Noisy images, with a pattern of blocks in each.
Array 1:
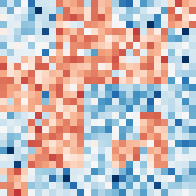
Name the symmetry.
mirrored about the diagonal from the top left
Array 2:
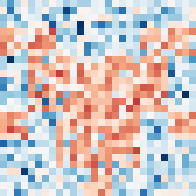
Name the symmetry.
left and right mirror each other
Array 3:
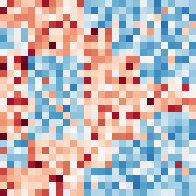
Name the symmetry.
top and bottom mirror each other
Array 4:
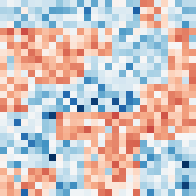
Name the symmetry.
no symmetry
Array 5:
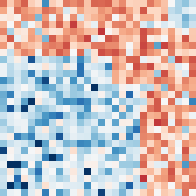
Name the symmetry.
mirrored about the diagonal from the bottom left
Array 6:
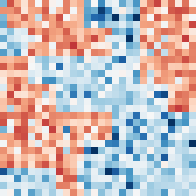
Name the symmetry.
no symmetry
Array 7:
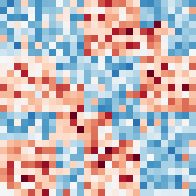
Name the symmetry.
mirrored about the diagonal from the bottom left
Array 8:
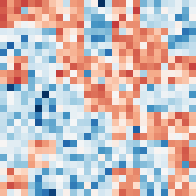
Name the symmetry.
mirrored about the diagonal from the bottom left
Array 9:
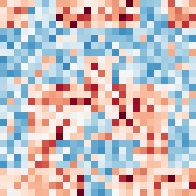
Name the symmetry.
left and right mirror each other
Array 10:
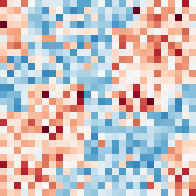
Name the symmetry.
the same after a half turn
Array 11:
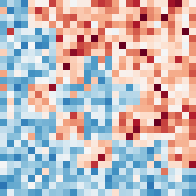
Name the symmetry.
mirrored about the diagonal from the bottom left
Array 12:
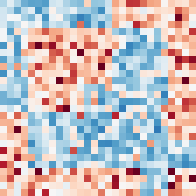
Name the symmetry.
mirrored about the diagonal from the top left
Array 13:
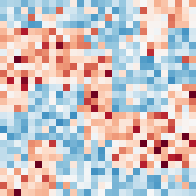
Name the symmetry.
the same after a half turn
